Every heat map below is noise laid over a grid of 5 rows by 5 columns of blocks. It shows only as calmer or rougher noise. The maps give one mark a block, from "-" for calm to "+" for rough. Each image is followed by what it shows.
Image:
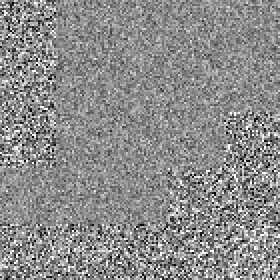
+----
+----
+---+
---++
+++++
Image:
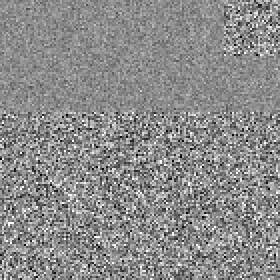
----+
-----
+++++
+++++
+++++
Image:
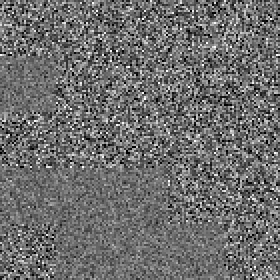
+++++
-++++
+++++
---++
+---+
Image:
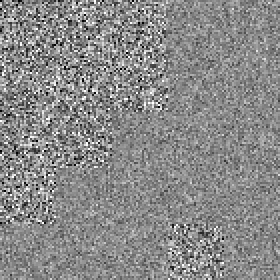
+++--
+++--
++---
+----
---+-
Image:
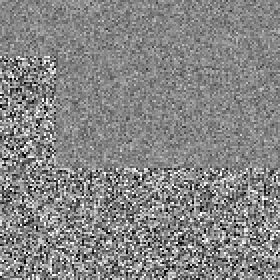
-----
+----
+----
+++++
+++++
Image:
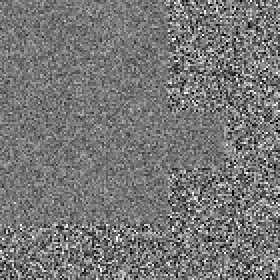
---++
---++
----+
---++
+++++
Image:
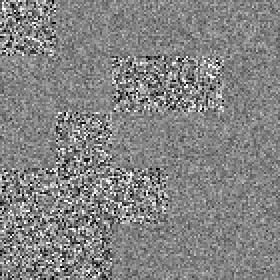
+----
--++-
-+---
+++--
++---
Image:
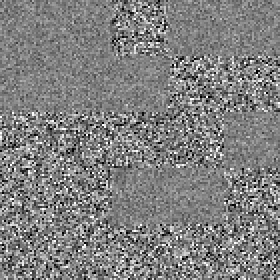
--+--
---++
++++-
++--+
+++++
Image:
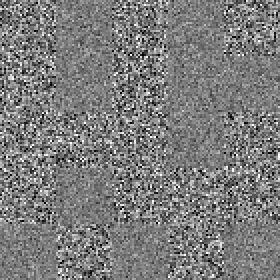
+-+-+
+-+--
+++-+
+-+++
-+-+-
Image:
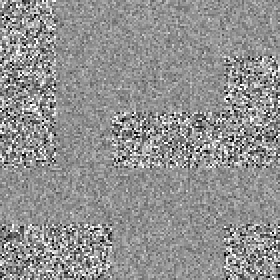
+----
+---+
+-+++
-----
++--+
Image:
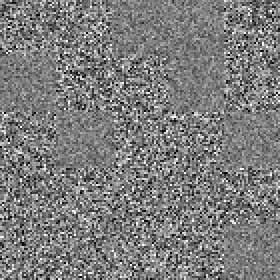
++--+
-++-+
+-++-
+++++
++++-
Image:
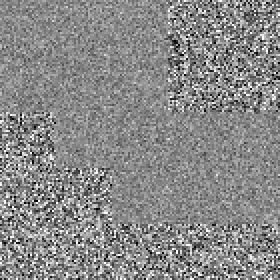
---++
---++
+----
++---
+++++
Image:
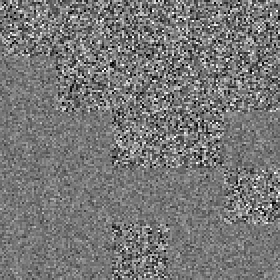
+++++
-++++
--++-
----+
--+--
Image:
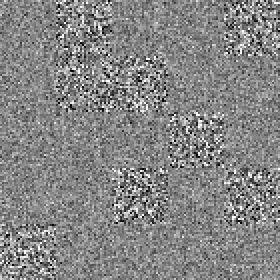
-+--+
-++--
---+-
--+-+
+----
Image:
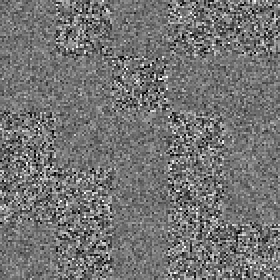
-+-++
--+--
+--+-
++-+-
-+-++
